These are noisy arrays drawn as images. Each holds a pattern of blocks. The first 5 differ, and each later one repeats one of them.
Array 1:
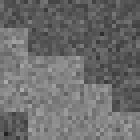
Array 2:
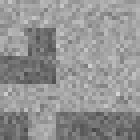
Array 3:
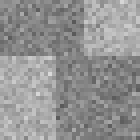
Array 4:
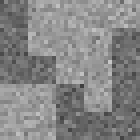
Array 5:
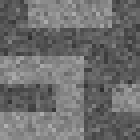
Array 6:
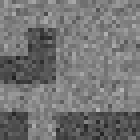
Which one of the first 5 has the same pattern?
2
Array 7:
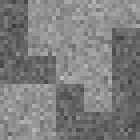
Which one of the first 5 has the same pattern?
4
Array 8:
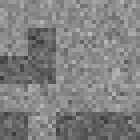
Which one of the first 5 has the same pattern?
2
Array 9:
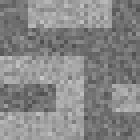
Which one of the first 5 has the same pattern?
5
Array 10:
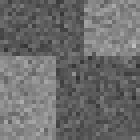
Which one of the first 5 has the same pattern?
3
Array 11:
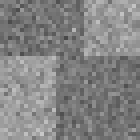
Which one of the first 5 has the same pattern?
3
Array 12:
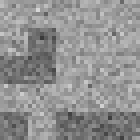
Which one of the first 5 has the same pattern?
2
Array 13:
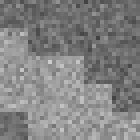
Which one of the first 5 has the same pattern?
1
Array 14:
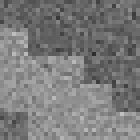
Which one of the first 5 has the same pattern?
1
